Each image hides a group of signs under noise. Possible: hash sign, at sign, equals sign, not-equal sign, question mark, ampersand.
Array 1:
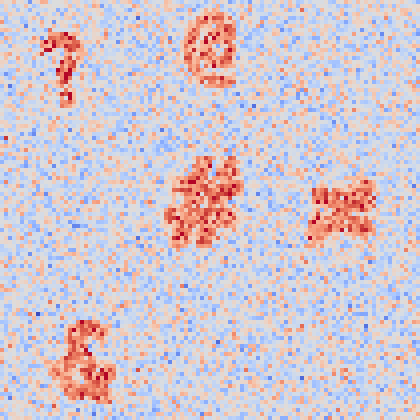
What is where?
top left: question mark; top middle: at sign; centre: hash sign; middle right: not-equal sign; bottom left: ampersand
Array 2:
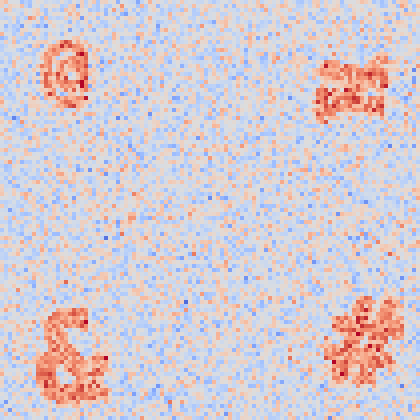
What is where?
top left: at sign; top right: not-equal sign; bottom left: ampersand; bottom right: hash sign
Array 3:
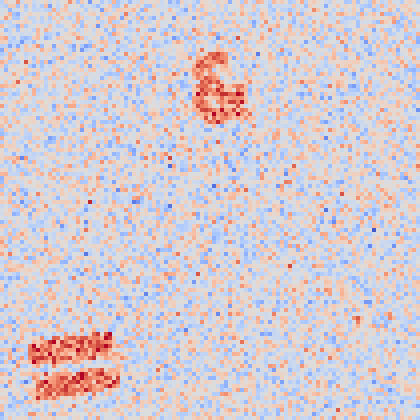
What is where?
top middle: ampersand; bottom left: equals sign
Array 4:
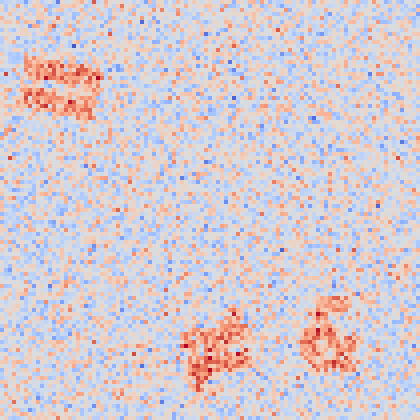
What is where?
top left: equals sign; bottom middle: not-equal sign; bottom right: ampersand
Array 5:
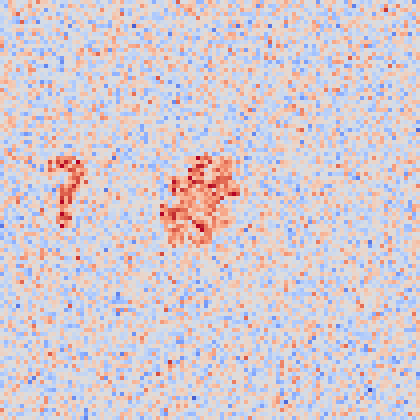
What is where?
middle left: question mark; centre: hash sign
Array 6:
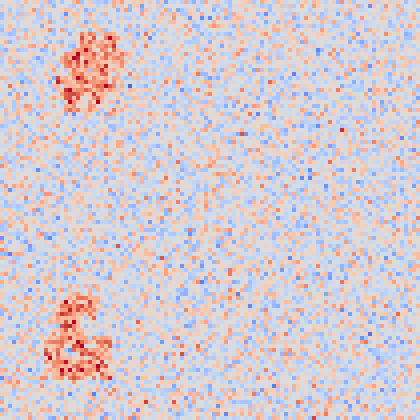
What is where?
top left: hash sign; bottom left: ampersand
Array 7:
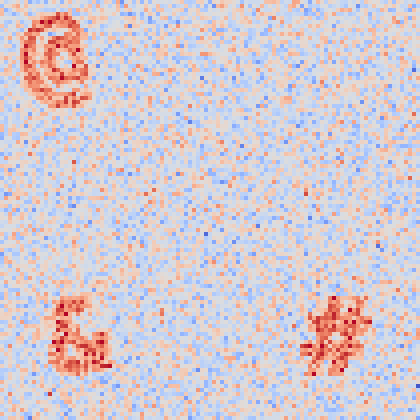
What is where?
top left: at sign; bottom left: ampersand; bottom right: hash sign
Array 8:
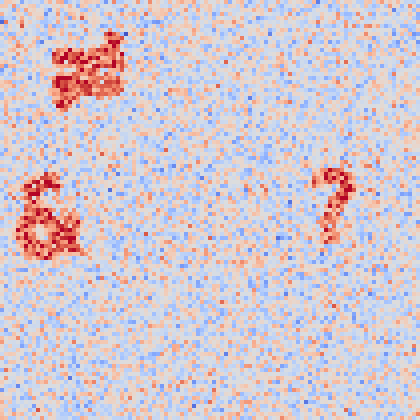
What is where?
top left: not-equal sign; middle left: ampersand; middle right: question mark
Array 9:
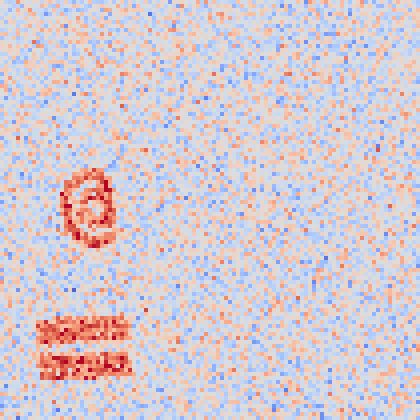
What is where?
middle left: at sign; bottom left: equals sign
